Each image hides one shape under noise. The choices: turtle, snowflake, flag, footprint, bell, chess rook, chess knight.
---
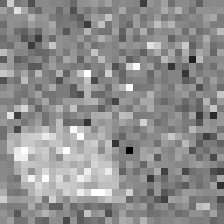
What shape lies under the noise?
flag
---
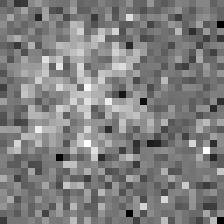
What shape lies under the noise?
snowflake
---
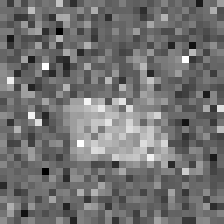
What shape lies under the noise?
flag
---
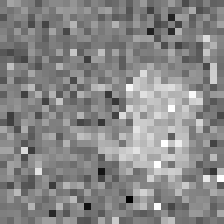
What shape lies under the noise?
flag
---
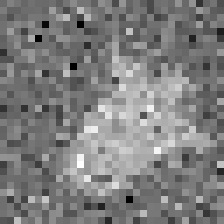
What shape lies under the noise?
bell
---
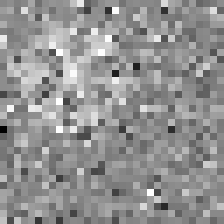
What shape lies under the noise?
snowflake
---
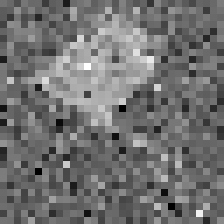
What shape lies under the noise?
flag
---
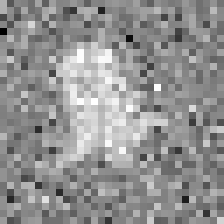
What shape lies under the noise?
bell
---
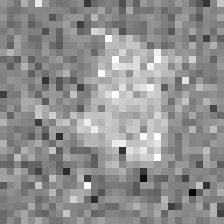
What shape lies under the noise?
flag
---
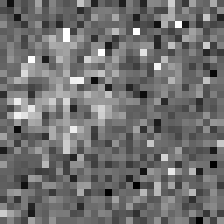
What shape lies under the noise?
snowflake
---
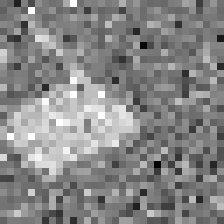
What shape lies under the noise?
flag
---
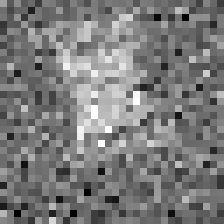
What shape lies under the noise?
chess rook
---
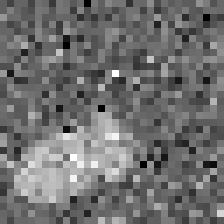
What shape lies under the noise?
footprint
